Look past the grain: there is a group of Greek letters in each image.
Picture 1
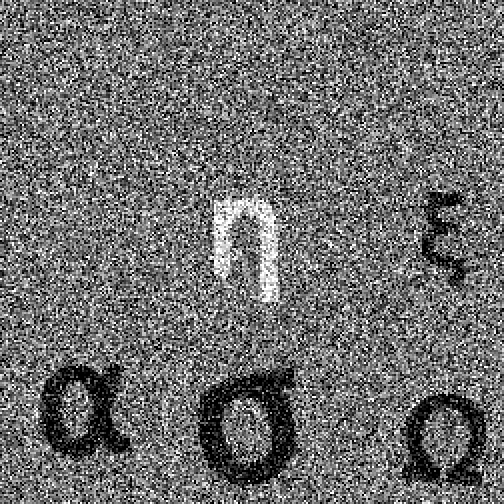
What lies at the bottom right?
omega
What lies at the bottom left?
alpha
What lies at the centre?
eta
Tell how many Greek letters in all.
5
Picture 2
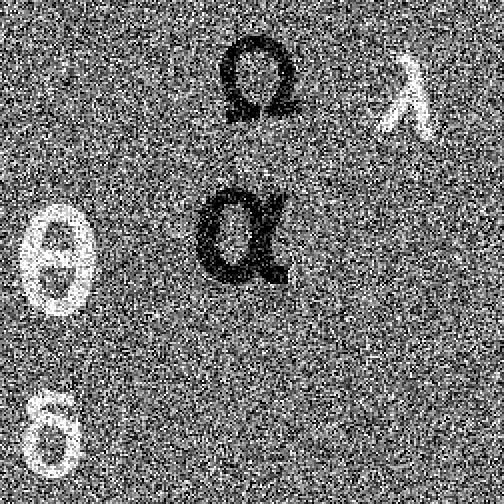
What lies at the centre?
alpha
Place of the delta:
bottom left
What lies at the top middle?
omega
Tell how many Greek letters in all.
5
